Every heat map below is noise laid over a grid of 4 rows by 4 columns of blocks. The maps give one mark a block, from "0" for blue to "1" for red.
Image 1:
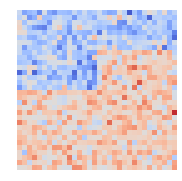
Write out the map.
0 0 0 0
0 0 1 1
1 1 1 1
1 1 1 1
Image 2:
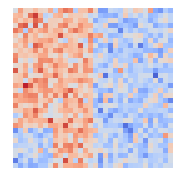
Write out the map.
1 1 0 0
1 1 0 0
1 1 0 0
0 1 0 0
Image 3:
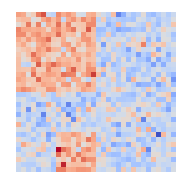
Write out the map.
1 1 0 0
1 1 0 0
0 0 0 0
0 1 0 0
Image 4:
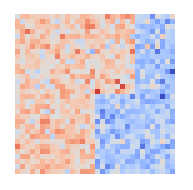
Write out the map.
1 1 1 0
1 1 1 0
1 1 0 0
1 1 0 0
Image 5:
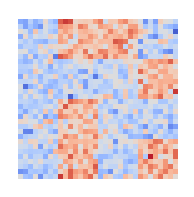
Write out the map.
0 1 1 0
0 0 0 1
0 1 0 0
0 1 0 1
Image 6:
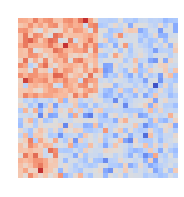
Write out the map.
1 1 0 0
1 1 0 0
0 0 0 0
1 0 0 0
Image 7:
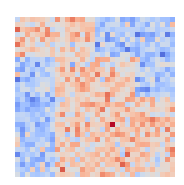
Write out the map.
1 1 0 0
0 1 1 0
0 1 1 1
0 1 1 1
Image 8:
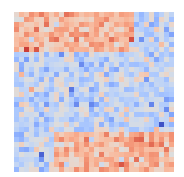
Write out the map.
1 1 1 0
0 0 0 0
0 0 0 0
0 1 1 1
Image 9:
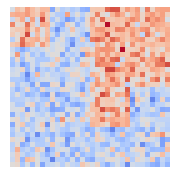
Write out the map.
1 0 1 1
0 0 1 1
0 0 1 0
0 0 0 0
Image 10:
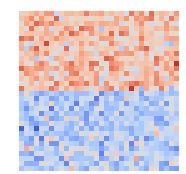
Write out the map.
1 1 1 1
1 1 1 1
0 0 0 0
0 0 0 0
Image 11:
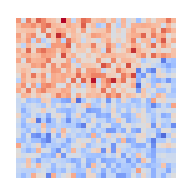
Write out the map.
1 1 1 1
1 1 1 0
0 0 0 0
0 0 0 0
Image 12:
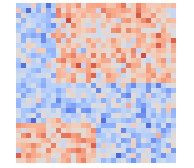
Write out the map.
0 1 1 1
0 1 1 1
0 0 0 0
1 1 0 0
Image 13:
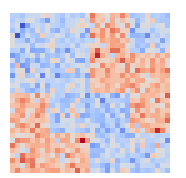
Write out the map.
0 0 1 0
0 0 1 1
1 0 0 1
1 1 0 0
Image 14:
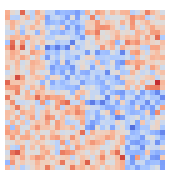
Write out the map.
1 0 1 1
1 0 0 1
1 1 0 0
1 1 1 0
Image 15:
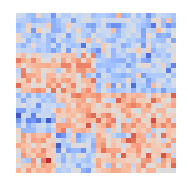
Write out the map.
0 0 0 0
1 1 0 0
0 1 1 1
1 0 1 1
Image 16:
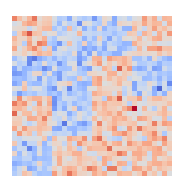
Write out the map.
1 0 0 1
0 0 1 0
1 0 1 1
0 1 1 1
